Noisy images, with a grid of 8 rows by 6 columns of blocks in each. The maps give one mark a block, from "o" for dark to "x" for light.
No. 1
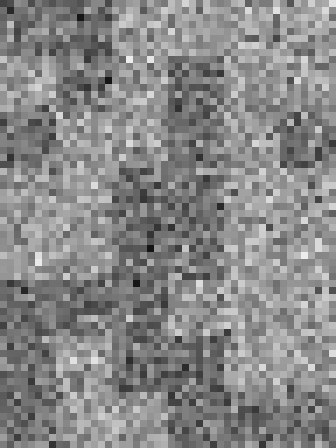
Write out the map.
o o x x x x
x o x o x x
o x x o x o
x x o o x x
x x o o x x
o o o x x x
o x o o x x
o x x o o o
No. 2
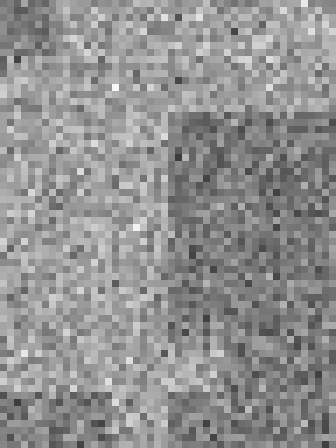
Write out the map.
o x x x x x
x x x x x x
x x x o o o
x x x o o o
x x x o o o
x x x o o o
x x x x o o
o o x o o o
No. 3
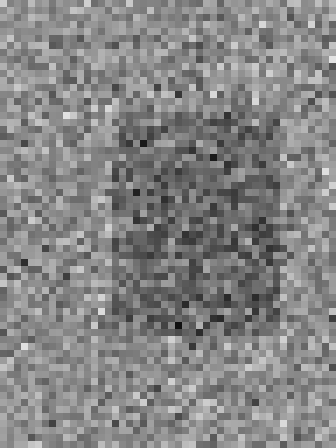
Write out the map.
x x x x x x
x x x x x x
x x o o o x
x x o o o x
x x o o o x
x x o o o x
x x x x x x
x x x x x x
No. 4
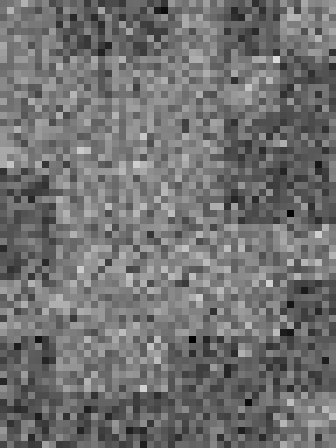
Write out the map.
x o o x o x
x x x x x o
x x x x o o
o x x x o o
o x x x x x
x x x x x o
o x x o o o
o o o o o x
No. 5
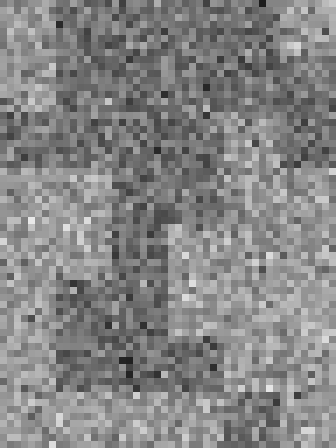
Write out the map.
x o o o o x
x o o o o o
o o o o x o
x x o o x x
x x o x x x
x o o x x x
x o o o x x
x x x x o x
